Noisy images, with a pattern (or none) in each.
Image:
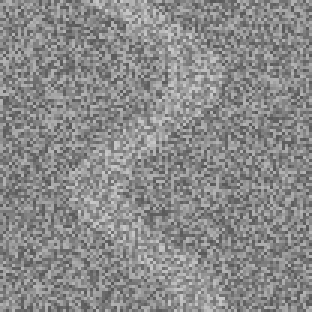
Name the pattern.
a wavy band
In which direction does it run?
top to bottom
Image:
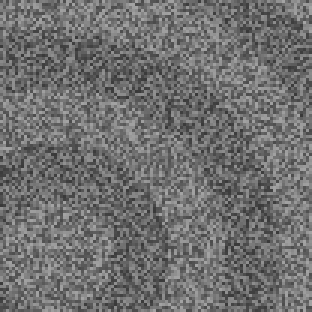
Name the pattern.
rings round one point
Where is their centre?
bottom left
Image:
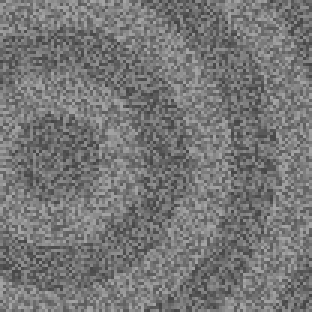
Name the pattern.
rings round one point
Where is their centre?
middle left
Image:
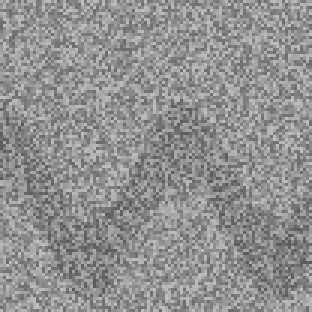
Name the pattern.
a wavy band
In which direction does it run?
left to right
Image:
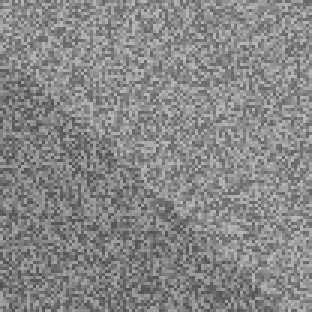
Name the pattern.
a sharp edge
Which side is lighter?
top right
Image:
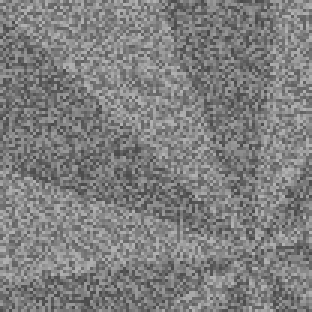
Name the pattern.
spokes from one point
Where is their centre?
bottom right
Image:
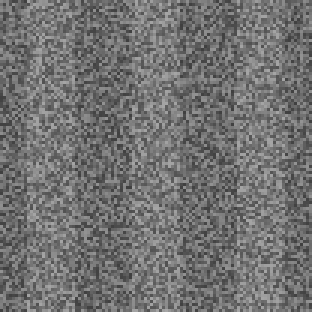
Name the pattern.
vertical stripes
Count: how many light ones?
3
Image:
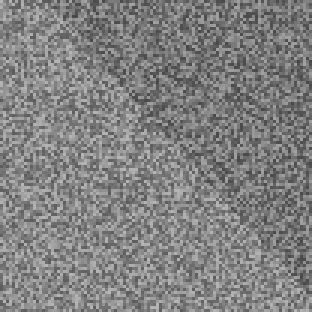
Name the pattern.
a sharp edge
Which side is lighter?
bottom left
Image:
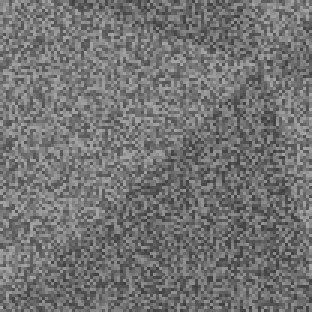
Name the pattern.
spokes from one point
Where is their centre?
top right
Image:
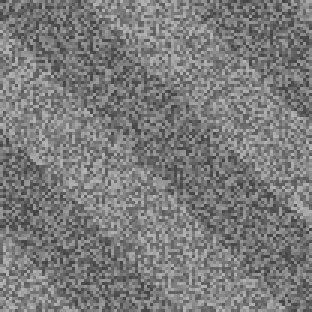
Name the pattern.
diagonal stripes
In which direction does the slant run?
top left to bottom right
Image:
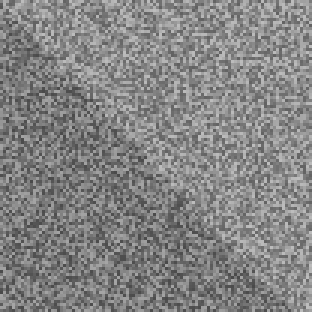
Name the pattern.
a sharp edge
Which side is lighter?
top right
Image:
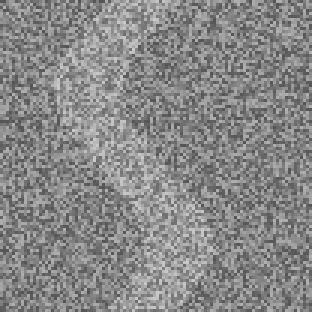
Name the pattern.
a wavy band
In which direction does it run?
top to bottom
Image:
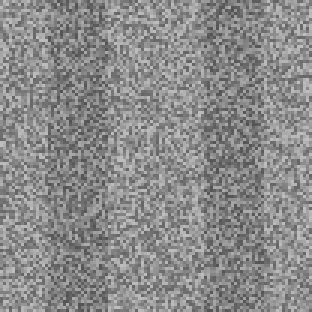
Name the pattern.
vertical stripes
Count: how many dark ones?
2
